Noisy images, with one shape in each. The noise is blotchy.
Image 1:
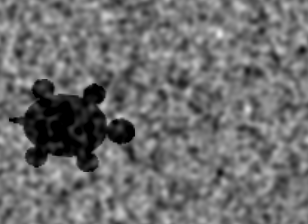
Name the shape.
turtle
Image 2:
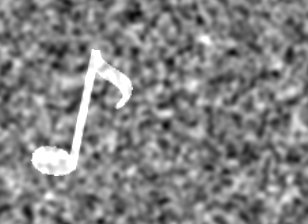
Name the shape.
musical note
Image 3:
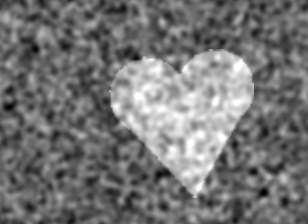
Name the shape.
heart
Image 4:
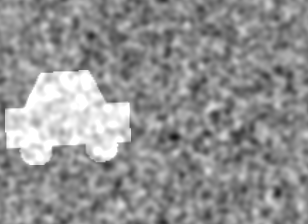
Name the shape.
car
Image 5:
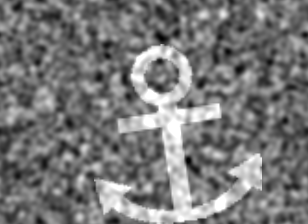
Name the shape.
anchor
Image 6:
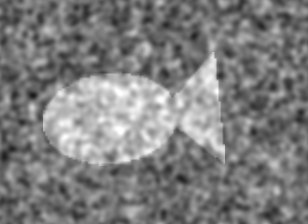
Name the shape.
fish
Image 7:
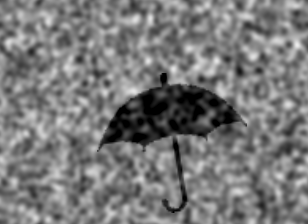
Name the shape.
umbrella
